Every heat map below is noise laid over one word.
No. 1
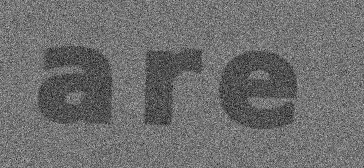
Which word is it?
are
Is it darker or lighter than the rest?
darker
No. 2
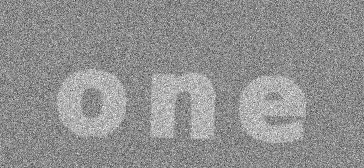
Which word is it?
one
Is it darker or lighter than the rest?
lighter
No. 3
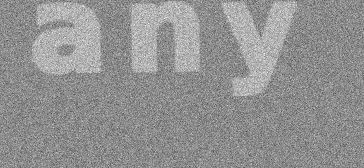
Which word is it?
any
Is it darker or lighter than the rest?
lighter
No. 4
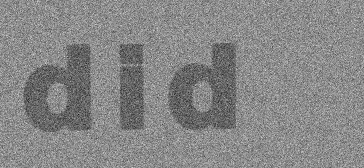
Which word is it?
did
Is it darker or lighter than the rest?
darker
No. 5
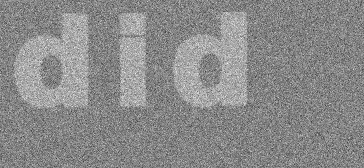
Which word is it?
did
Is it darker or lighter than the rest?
lighter
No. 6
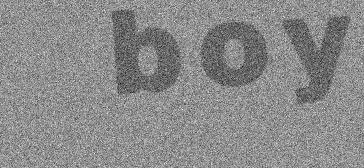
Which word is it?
boy
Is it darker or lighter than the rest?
darker
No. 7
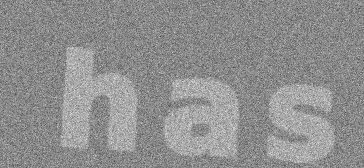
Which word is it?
has
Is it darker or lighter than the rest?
lighter
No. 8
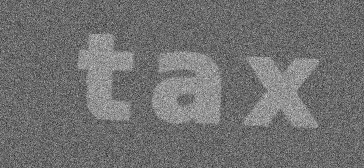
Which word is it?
tax
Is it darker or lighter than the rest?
lighter
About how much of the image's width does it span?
two thirds
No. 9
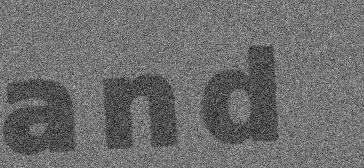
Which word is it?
and
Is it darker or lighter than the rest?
darker
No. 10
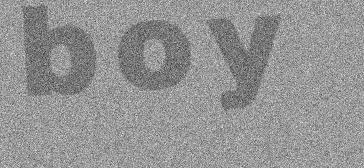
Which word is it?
boy
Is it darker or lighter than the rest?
darker
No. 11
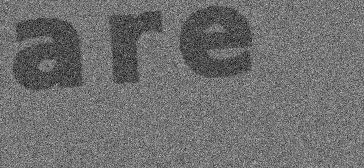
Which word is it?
are
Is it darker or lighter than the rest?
darker
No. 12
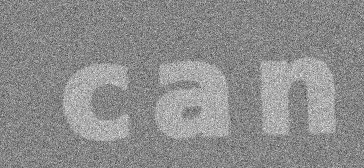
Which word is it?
can
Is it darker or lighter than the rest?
lighter
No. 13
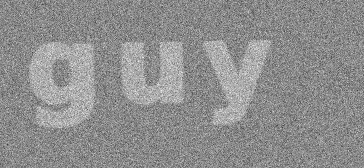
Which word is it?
guy
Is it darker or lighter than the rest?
lighter
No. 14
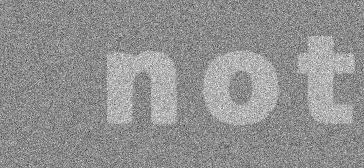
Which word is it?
not
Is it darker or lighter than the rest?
lighter
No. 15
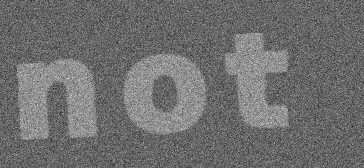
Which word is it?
not
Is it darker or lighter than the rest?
lighter
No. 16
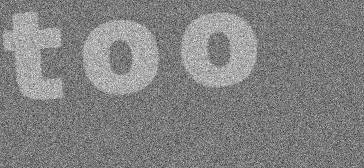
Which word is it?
too
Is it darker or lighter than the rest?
lighter
